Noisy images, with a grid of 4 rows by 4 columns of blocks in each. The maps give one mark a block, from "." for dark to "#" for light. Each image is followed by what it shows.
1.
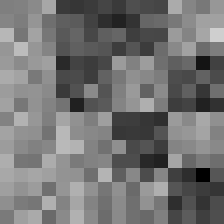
# . . #
# . # .
# # . #
# # # .
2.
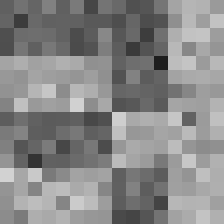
. . . #
# # . #
. . # #
# # . #
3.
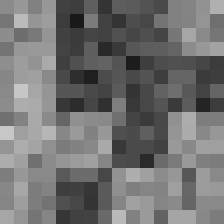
# . . #
# . . .
# # . #
# . # #
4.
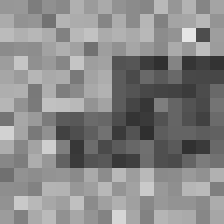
# # # #
# # . .
# . . .
# # # #
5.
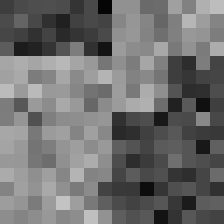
. . # #
# # # .
# # . .
# # . .
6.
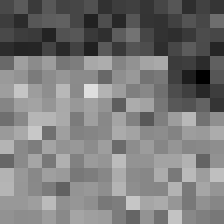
. . . .
# # # .
# # # #
# # # #
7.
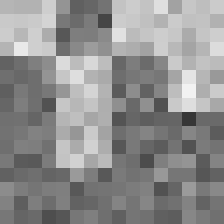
# . # #
. # . #
. # . .
. . . .
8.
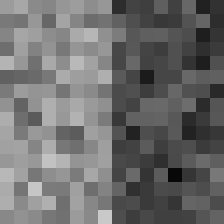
# # . .
# # . .
# # . .
# # . .
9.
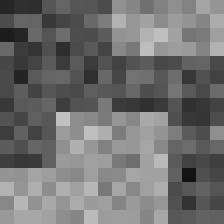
. . # #
. . . .
. # # .
# # # .
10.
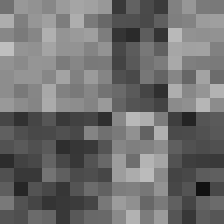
# # . #
# # . #
. . # .
. . # .
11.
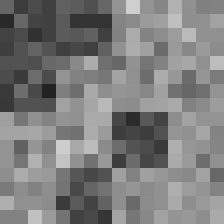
. . # #
. # # #
# # . #
# . # #
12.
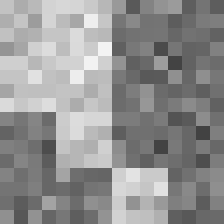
# # . .
# # . .
. # . .
. . # .
